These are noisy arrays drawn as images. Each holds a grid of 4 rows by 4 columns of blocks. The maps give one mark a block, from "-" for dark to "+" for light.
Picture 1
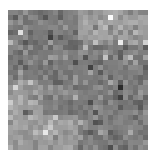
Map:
- - + +
- - - -
+ - - -
+ + - -
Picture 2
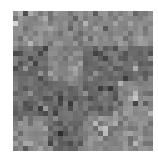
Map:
+ + + +
- + - -
- - - +
+ - + +
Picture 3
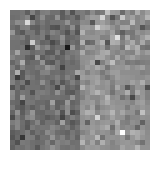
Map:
- - + +
- - + +
- - + +
- - + +
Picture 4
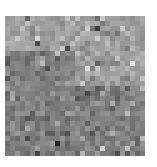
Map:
+ + + +
- - + +
- - - -
- - - -
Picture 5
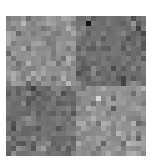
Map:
+ + - -
+ + - -
- - + +
- - + +
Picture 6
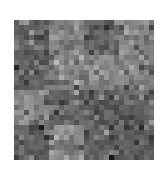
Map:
- + - +
- + + +
+ - - -
- + - -
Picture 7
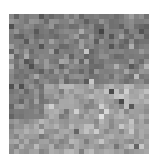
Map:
- - - -
- - - -
- + + +
+ + + +
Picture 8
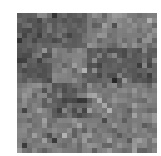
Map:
- - + +
- + - -
+ - + +
+ + + +
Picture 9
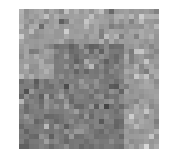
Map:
+ + + +
+ - - +
- - - +
- - - +
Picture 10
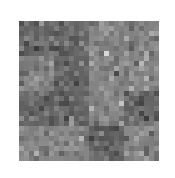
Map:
- - + +
+ - + +
- - + -
+ + - +
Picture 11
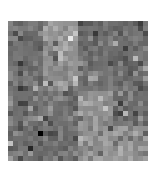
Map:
- + - -
- + - -
- - + -
- - + +
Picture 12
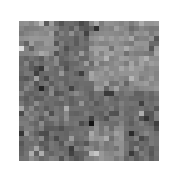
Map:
+ - + +
- - + +
- - - -
- - + -
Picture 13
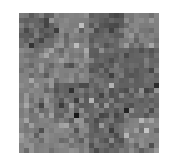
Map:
- + - +
+ + - -
+ - - -
+ + - +
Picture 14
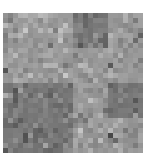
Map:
+ + - +
+ + + +
- - + -
- - + +
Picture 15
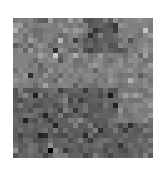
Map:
+ + - +
+ + + +
- - - +
- - - -
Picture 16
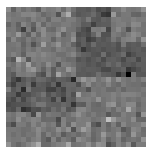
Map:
+ + - +
+ + - -
- - + +
+ + + +
